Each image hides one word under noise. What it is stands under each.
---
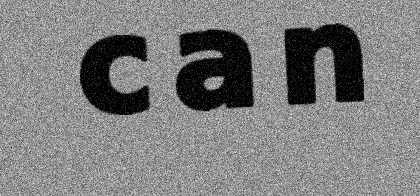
can
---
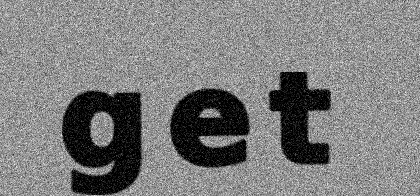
get
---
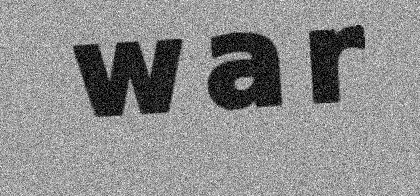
war
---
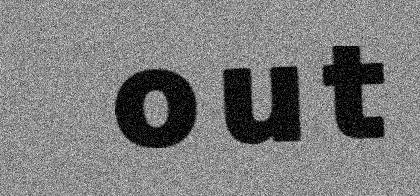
out
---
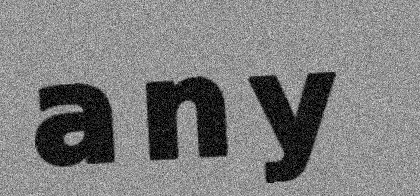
any
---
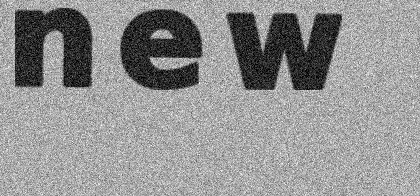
new
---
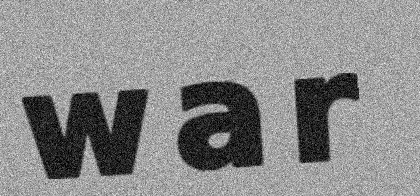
war
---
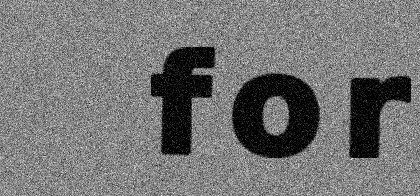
for
